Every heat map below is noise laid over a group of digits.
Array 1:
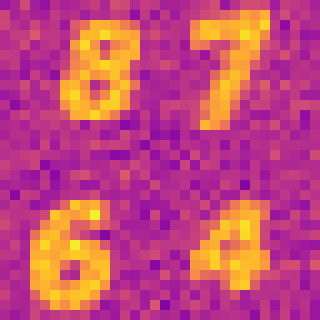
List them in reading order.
top left: 8; top right: 7; bottom left: 6; bottom right: 4
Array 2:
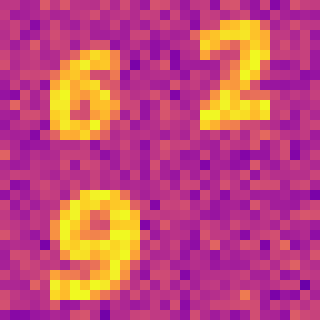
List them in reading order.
top left: 6; top right: 2; bottom left: 9
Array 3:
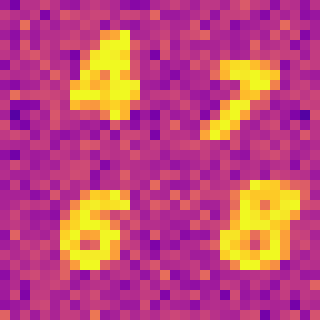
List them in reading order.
top left: 4; top right: 7; bottom left: 6; bottom right: 8
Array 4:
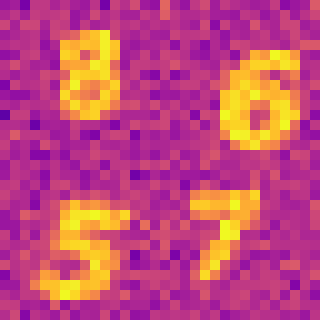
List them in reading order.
top left: 8; top right: 6; bottom left: 5; bottom right: 7
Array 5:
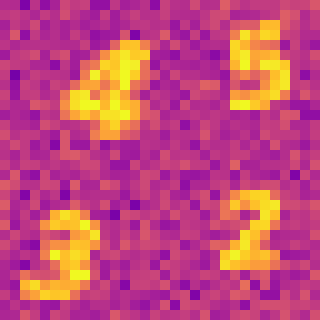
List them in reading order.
top left: 4; top right: 5; bottom left: 3; bottom right: 2
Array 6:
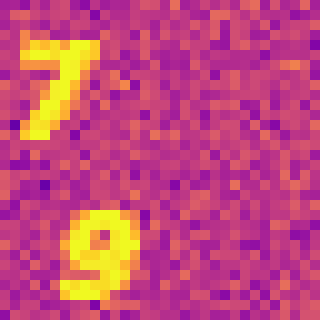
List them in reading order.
top left: 7; bottom left: 9
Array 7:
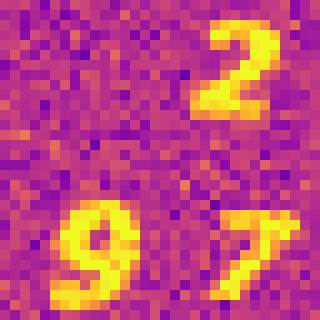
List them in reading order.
top right: 2; bottom left: 9; bottom right: 7
